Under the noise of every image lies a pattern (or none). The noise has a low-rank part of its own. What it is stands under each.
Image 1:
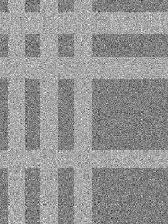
bands of rows crossing bands of columns
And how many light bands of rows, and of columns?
3 and 3
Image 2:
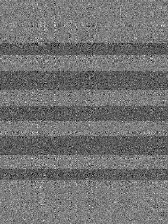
bands of rows
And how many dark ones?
5
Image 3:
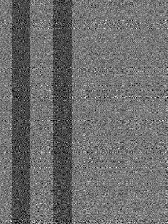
bands of columns
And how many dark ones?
2
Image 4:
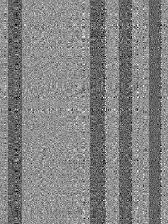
bands of columns
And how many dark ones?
4
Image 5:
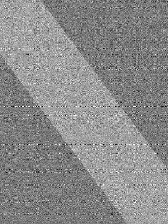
a diagonal band
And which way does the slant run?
top left to bottom right
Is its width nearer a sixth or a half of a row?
a half
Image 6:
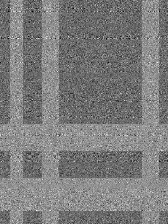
bands of rows crossing bands of columns
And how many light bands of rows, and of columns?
2 and 3
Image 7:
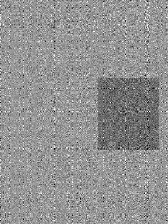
one block
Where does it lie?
middle right
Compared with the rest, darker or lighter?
darker
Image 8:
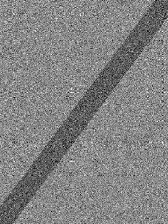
a diagonal band
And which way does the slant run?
bottom left to top right
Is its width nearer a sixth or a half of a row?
a sixth
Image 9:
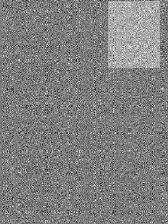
one block
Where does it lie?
top right
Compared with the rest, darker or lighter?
lighter
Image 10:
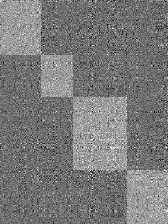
blocks along the diagonal
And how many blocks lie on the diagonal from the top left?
4
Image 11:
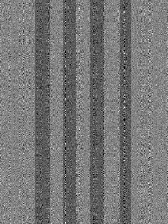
bands of columns
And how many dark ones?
4
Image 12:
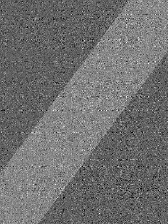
a diagonal band
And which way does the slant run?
bottom left to top right
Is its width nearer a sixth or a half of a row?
a half
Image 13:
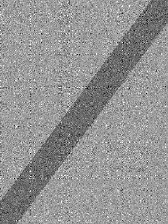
a diagonal band
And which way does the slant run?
bottom left to top right
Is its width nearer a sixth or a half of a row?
a sixth
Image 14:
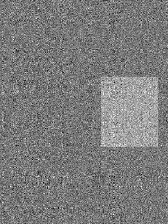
one block
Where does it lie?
middle right
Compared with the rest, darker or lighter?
lighter
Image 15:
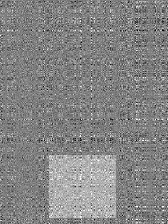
one block
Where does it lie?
bottom middle
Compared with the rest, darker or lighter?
lighter
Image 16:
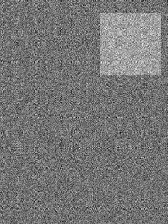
one block
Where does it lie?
top right
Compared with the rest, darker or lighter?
lighter
